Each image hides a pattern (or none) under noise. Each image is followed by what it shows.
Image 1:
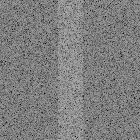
one vertical stripe
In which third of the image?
middle
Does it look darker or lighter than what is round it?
lighter
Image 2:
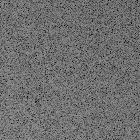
a smooth slope
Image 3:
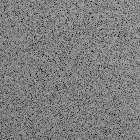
a smooth slope
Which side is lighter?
top right
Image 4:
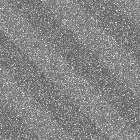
diagonal stripes
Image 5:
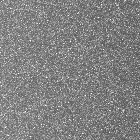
a smooth slope
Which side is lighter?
left
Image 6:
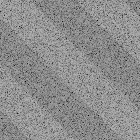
diagonal stripes
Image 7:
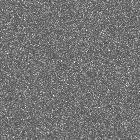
only noise
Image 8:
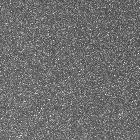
a smooth slope
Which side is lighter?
bottom left
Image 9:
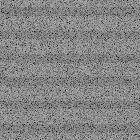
horizontal stripes
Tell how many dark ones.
6
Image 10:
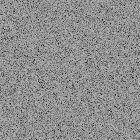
only noise
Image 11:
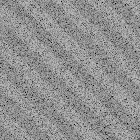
diagonal stripes
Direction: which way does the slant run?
top left to bottom right
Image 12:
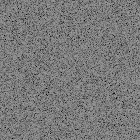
only noise
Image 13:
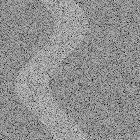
a wavy band
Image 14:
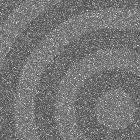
rings round one point
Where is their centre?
bottom right
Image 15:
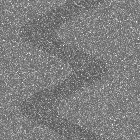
a wavy band
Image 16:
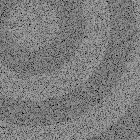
rings round one point
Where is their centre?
top left
